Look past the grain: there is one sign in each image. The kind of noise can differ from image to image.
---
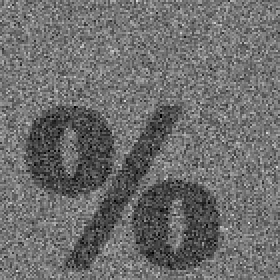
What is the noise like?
independent entries
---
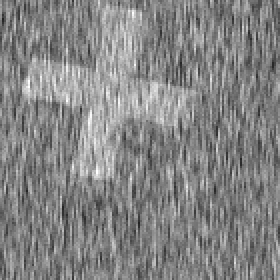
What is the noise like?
streaked along the columns
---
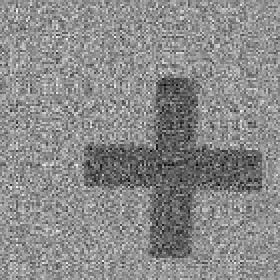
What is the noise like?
low rank plus noise
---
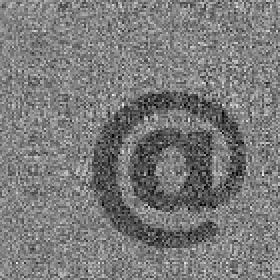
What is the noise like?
low rank plus noise
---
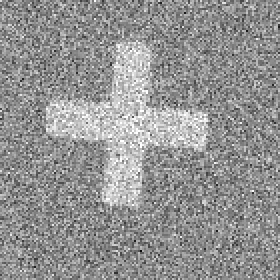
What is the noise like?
independent entries
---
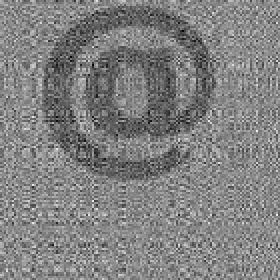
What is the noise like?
low rank plus noise
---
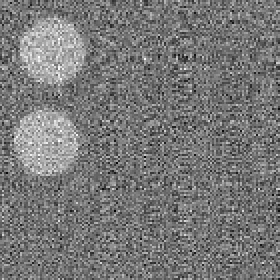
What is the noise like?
low rank plus noise
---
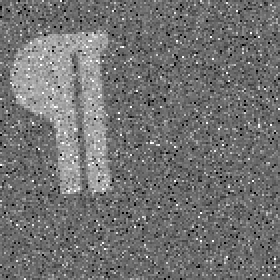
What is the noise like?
heavy tails
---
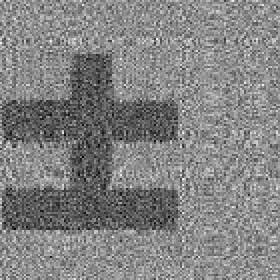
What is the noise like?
low rank plus noise
